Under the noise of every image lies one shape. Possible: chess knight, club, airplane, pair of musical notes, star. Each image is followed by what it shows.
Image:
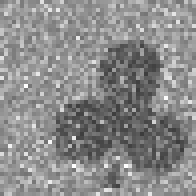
club
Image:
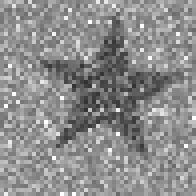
star
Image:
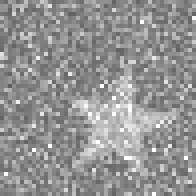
star
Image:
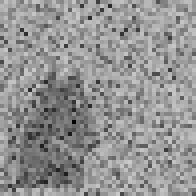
chess knight
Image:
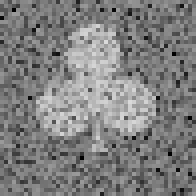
club
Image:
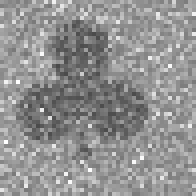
club
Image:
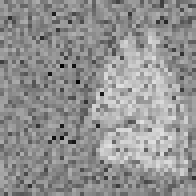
chess knight
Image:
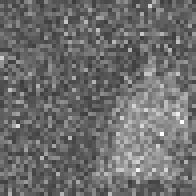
chess knight
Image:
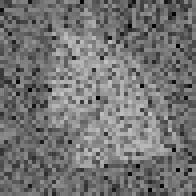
chess knight
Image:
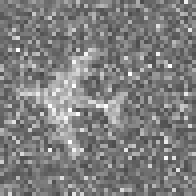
airplane
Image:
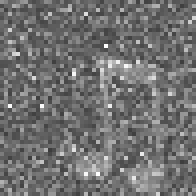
pair of musical notes
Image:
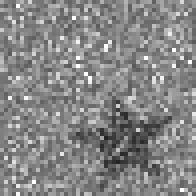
star
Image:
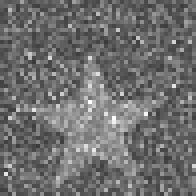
star
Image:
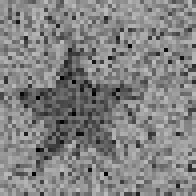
star
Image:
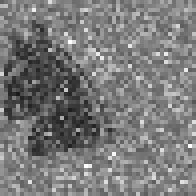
chess knight
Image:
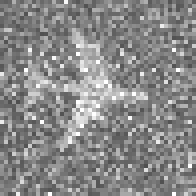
airplane
